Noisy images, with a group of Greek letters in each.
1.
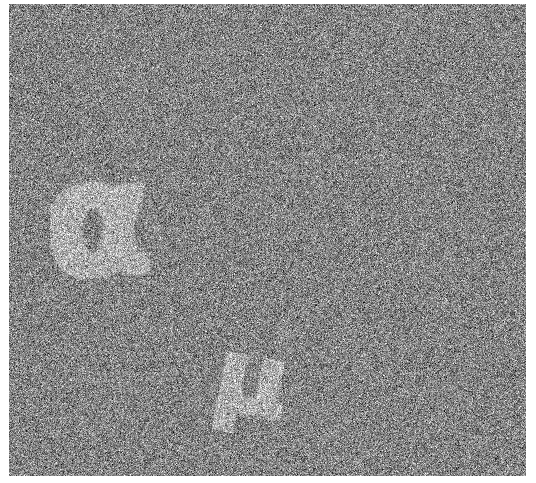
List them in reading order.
middle left: alpha; bottom middle: mu
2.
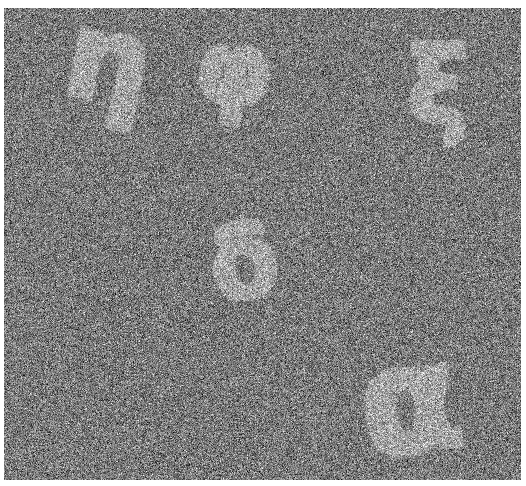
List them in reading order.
top left: eta; top middle: phi; top right: xi; centre: delta; bottom right: alpha
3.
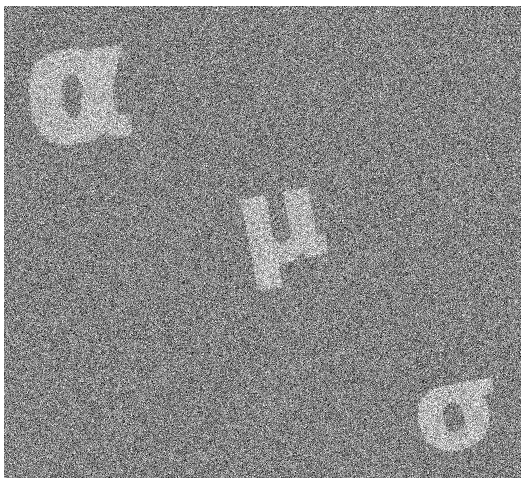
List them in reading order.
top left: alpha; centre: mu; bottom right: sigma
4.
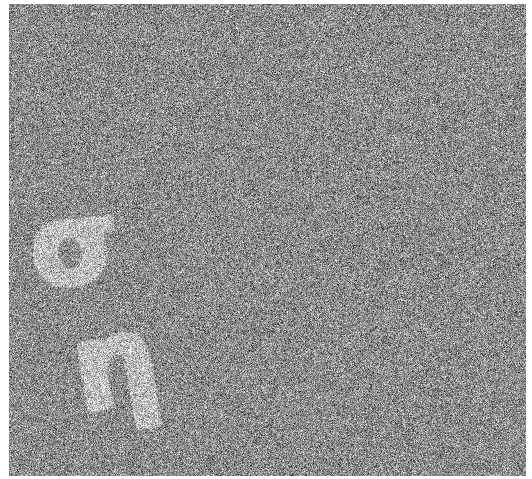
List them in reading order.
middle left: sigma; bottom left: eta
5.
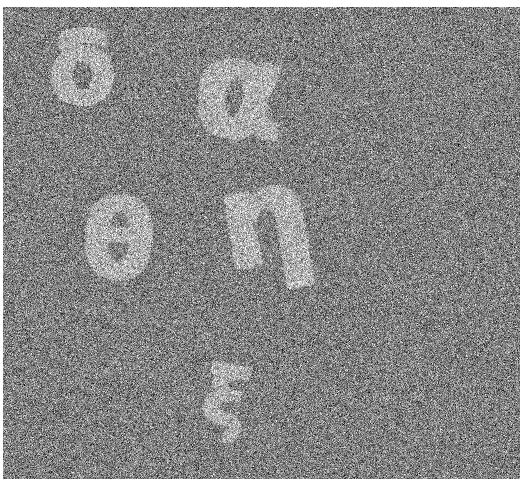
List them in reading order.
top left: delta; top middle: alpha; middle left: theta; centre: eta; bottom middle: xi
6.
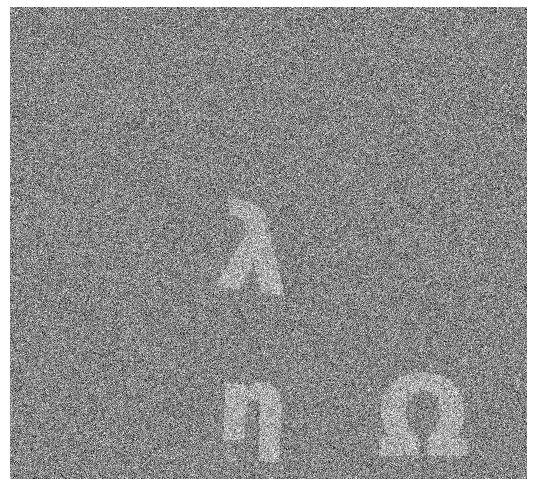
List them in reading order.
centre: lambda; bottom middle: eta; bottom right: omega
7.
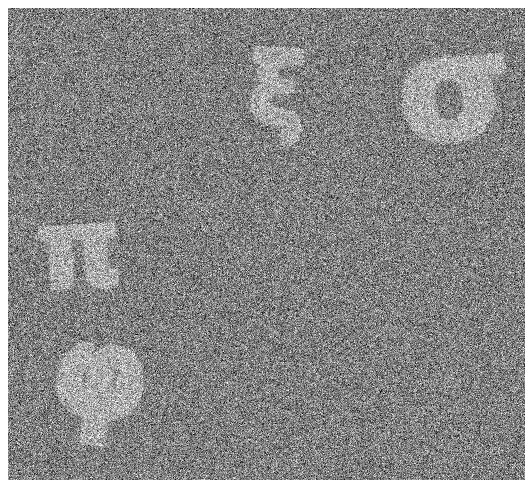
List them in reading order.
top middle: xi; top right: sigma; middle left: pi; bottom left: phi
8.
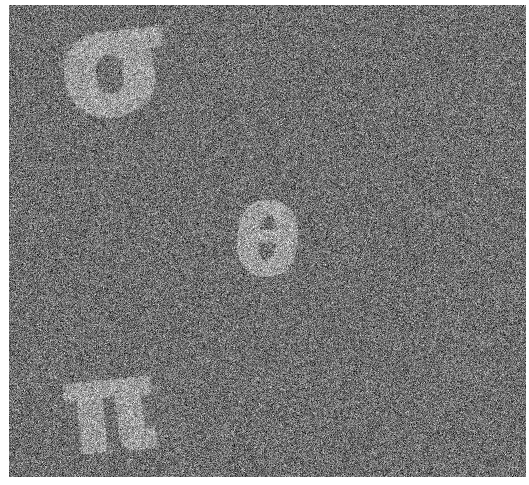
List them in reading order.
top left: sigma; centre: theta; bottom left: pi
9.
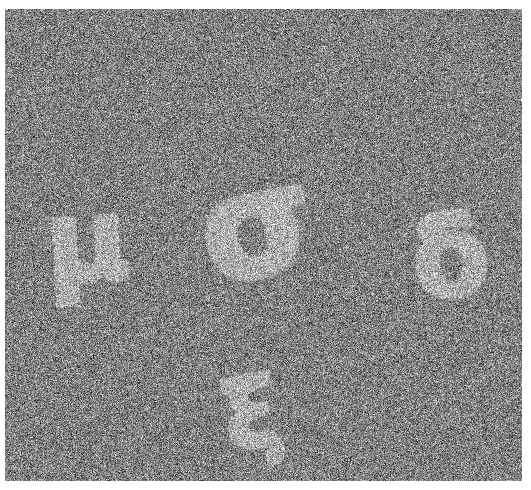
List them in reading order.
middle left: mu; centre: sigma; middle right: delta; bottom middle: xi
